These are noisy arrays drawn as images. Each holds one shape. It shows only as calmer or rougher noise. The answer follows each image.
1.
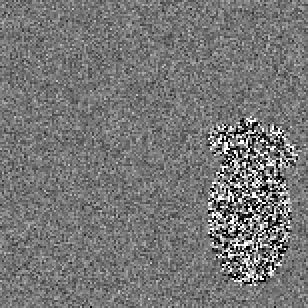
footprint
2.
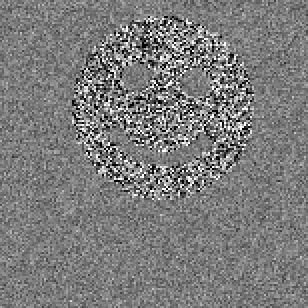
smiling face
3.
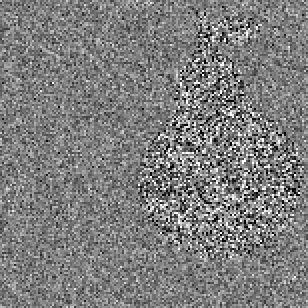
pear
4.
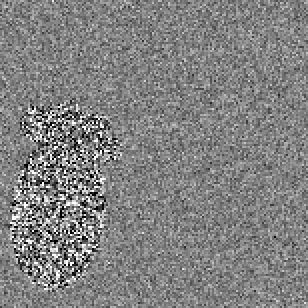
footprint
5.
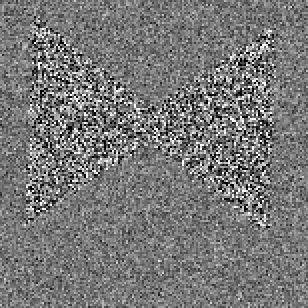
bow tie
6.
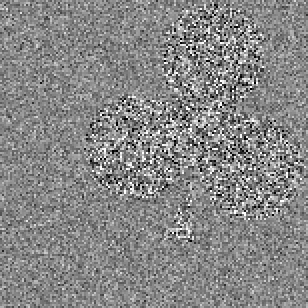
club
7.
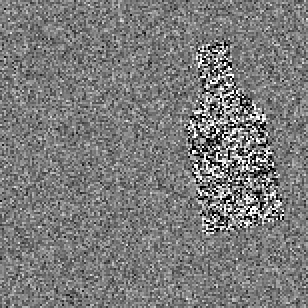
bottle
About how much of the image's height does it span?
two thirds
